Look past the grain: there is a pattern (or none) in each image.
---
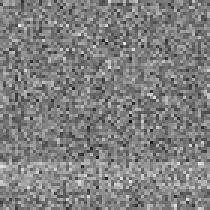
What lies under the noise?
one horizontal stripe
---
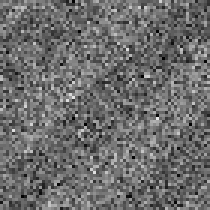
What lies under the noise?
diagonal stripes
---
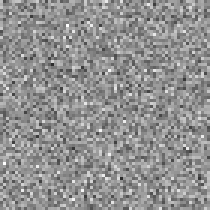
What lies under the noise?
only noise
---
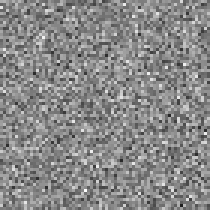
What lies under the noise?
only noise
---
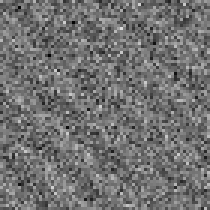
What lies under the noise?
diagonal stripes
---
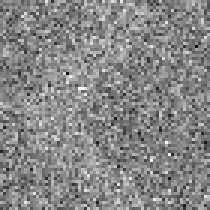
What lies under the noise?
a wavy band
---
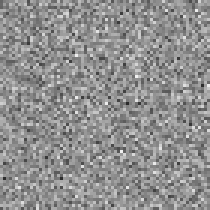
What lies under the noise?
only noise
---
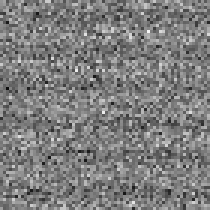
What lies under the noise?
horizontal stripes
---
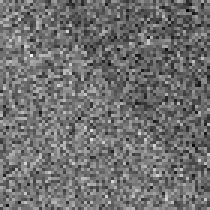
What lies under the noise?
a sharp edge
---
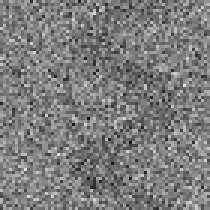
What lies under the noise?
a wavy band
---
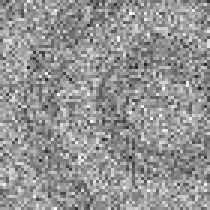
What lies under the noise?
rings round one point
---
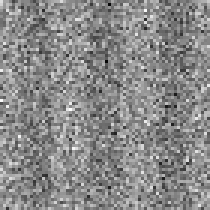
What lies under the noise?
vertical stripes
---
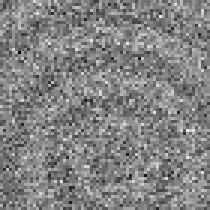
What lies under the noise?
rings round one point
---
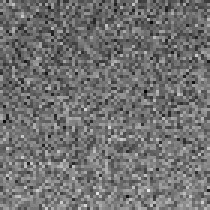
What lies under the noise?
a smooth slope
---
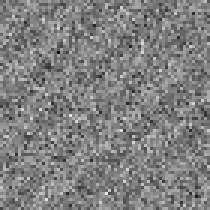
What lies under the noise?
diagonal stripes
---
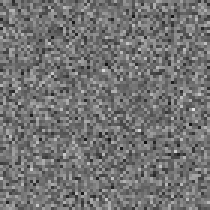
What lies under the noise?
only noise
